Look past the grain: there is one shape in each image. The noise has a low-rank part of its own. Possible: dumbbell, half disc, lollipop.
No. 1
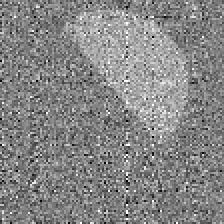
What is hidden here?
light half disc
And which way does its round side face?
up and right
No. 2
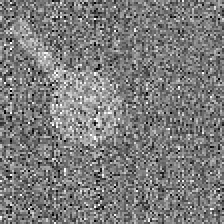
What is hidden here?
light lollipop
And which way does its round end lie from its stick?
down and right
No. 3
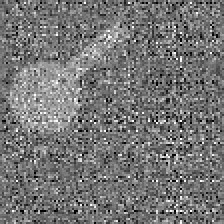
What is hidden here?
light lollipop
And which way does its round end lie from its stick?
down and left
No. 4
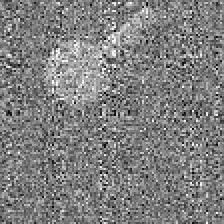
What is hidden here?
light lollipop
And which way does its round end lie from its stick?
down and left
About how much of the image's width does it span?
half
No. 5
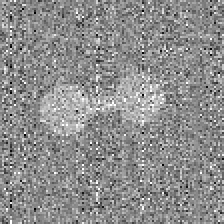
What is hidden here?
light dumbbell
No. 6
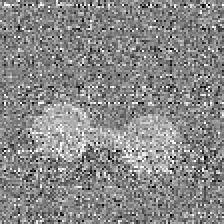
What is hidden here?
light dumbbell
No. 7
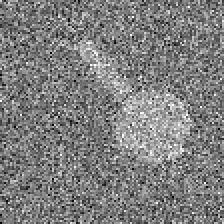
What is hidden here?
light lollipop
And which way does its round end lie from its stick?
down and right
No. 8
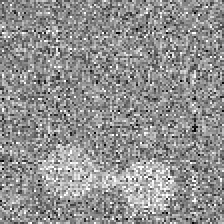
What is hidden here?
light dumbbell
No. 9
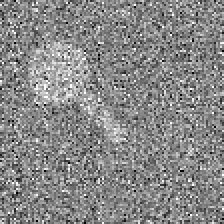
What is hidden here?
light lollipop
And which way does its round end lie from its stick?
up and left
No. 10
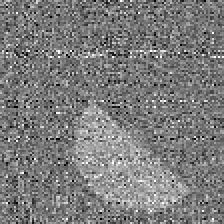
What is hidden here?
light half disc
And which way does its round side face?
down and left
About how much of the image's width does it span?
half
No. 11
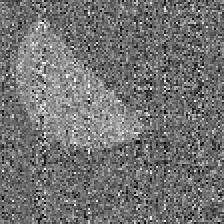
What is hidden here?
light half disc
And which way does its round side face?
down and left
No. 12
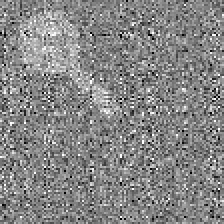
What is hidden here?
light lollipop
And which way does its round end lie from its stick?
up and left
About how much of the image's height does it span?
half
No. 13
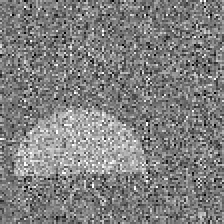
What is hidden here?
light half disc
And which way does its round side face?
up
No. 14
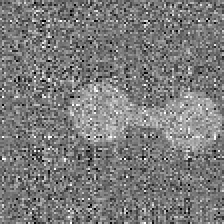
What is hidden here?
light dumbbell
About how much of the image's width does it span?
two thirds
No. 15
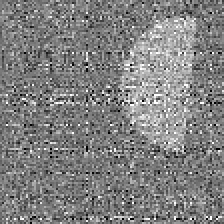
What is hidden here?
light half disc
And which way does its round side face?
left
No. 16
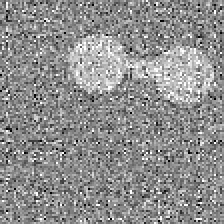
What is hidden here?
light dumbbell
